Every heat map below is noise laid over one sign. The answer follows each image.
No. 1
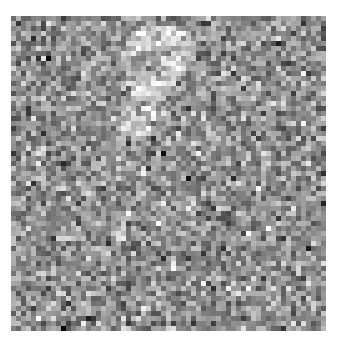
question mark
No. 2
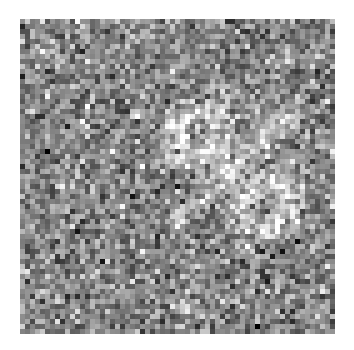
percent sign
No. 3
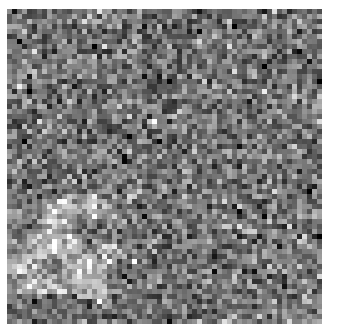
ampersand
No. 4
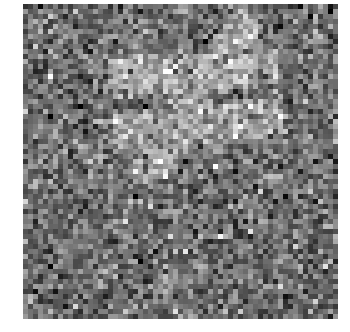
not-equal sign
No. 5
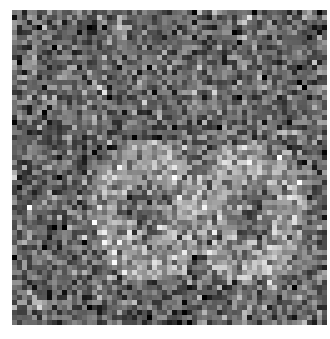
infinity sign
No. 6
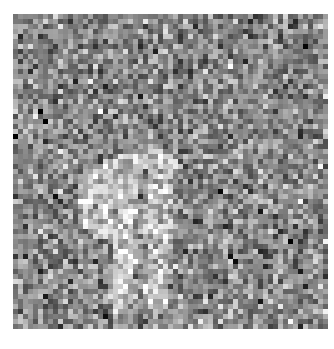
pilcrow
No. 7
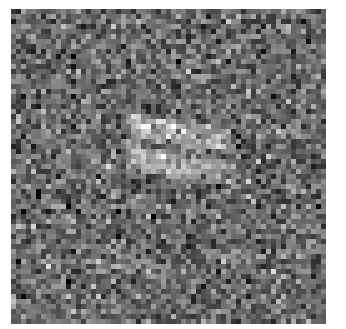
equals sign
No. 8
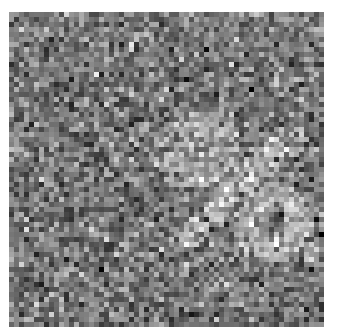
percent sign
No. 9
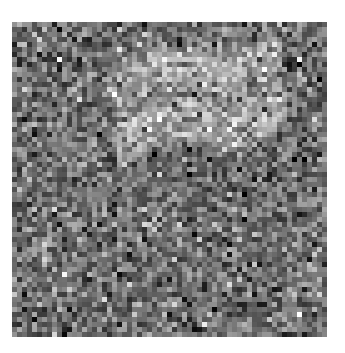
approximately sign
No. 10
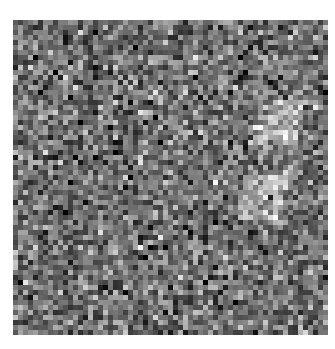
colon
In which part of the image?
middle right
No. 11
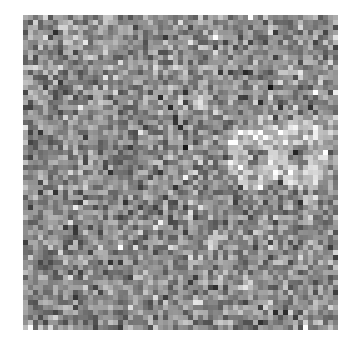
infinity sign
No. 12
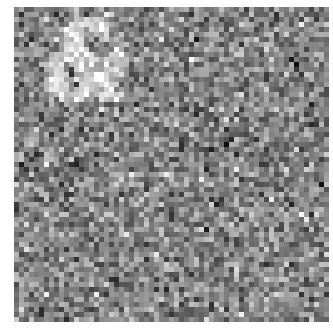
ampersand
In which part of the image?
top left
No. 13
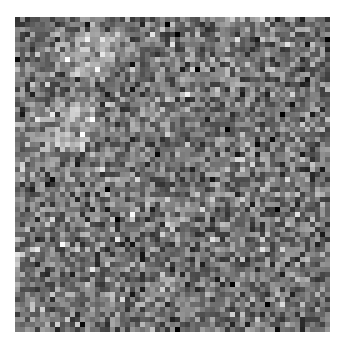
colon
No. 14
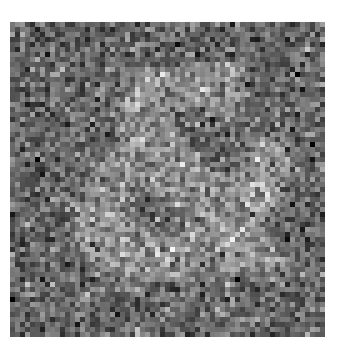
ampersand
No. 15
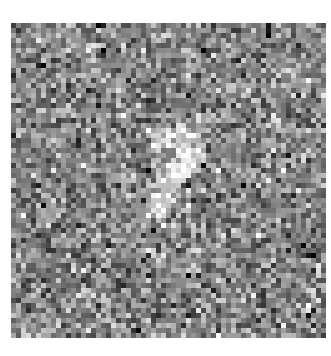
question mark
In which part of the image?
centre
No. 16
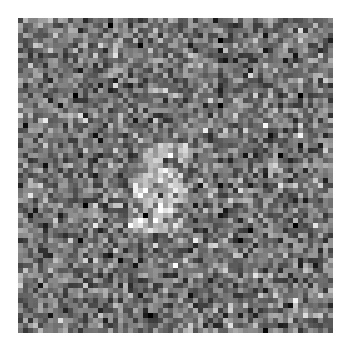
section sign
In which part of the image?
centre
